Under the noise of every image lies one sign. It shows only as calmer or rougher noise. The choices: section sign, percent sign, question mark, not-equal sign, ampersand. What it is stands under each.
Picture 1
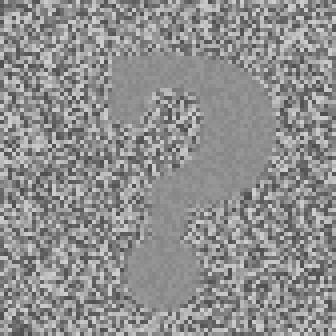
question mark
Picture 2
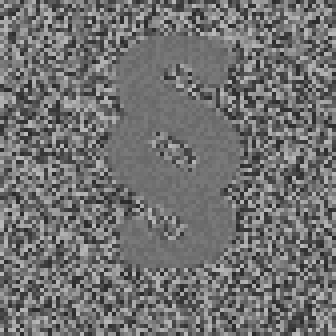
section sign
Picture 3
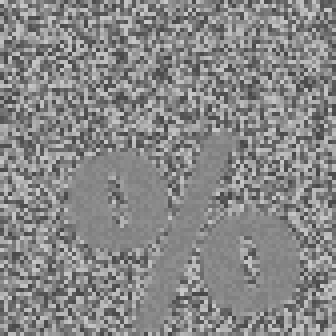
percent sign
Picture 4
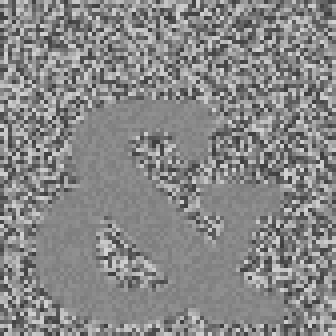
ampersand
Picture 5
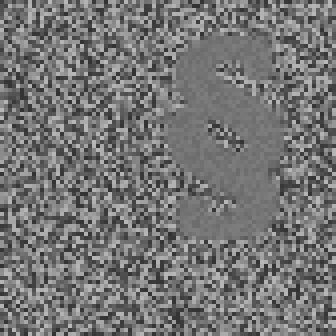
section sign
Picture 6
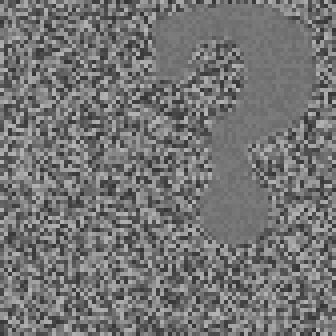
question mark
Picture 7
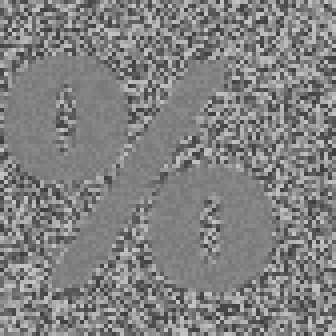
percent sign
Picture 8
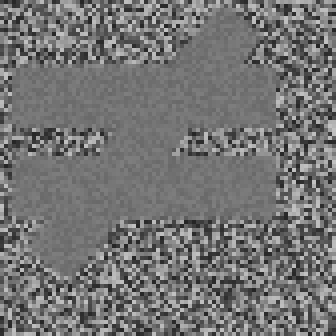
not-equal sign
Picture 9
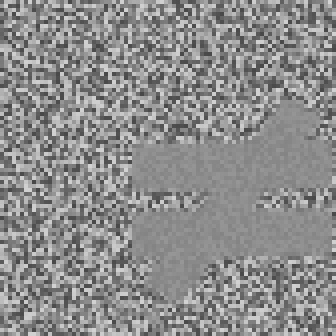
not-equal sign
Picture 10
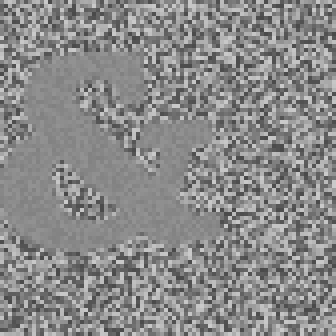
ampersand
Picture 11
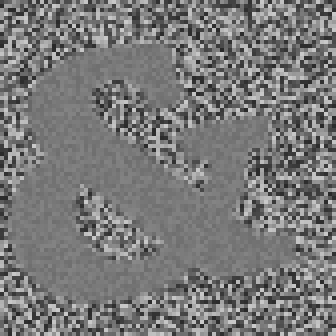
ampersand
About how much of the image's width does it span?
nearly all
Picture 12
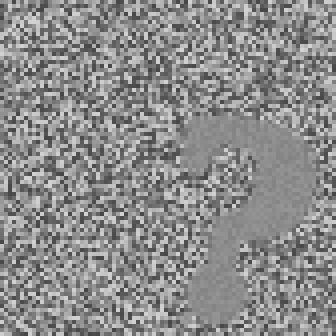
question mark
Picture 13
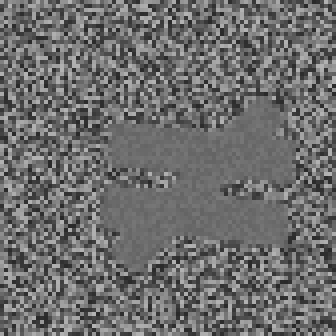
not-equal sign
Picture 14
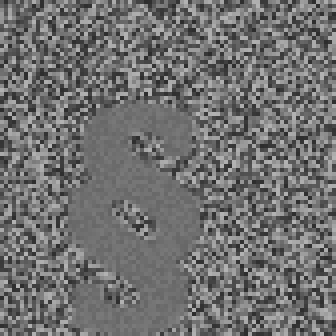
section sign
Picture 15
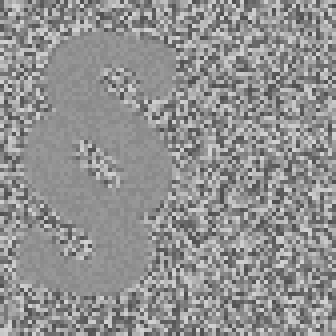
section sign
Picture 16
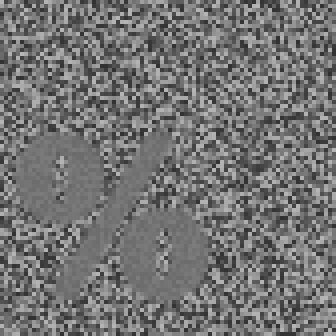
percent sign
